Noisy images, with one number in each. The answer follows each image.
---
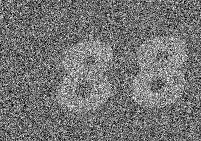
88
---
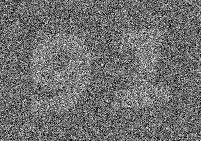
91
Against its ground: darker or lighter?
lighter
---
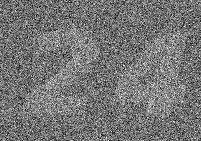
24
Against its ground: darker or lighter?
lighter
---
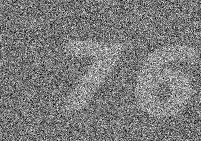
76
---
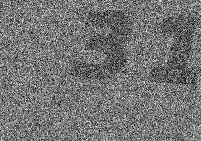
31
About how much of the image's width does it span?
two thirds
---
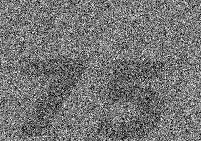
75
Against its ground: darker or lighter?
darker
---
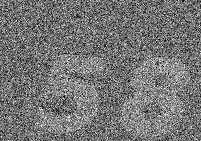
58
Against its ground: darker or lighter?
lighter
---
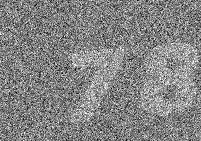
78
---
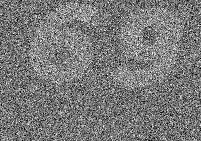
69
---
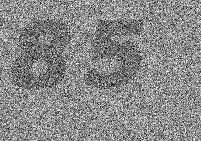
85
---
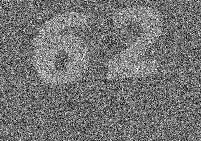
62
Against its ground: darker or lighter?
lighter
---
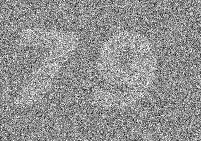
79
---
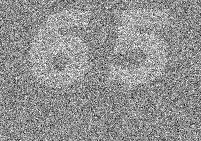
65
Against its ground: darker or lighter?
lighter
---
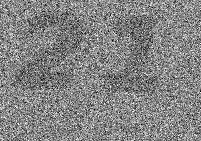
21
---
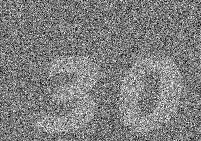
30
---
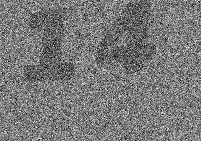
14
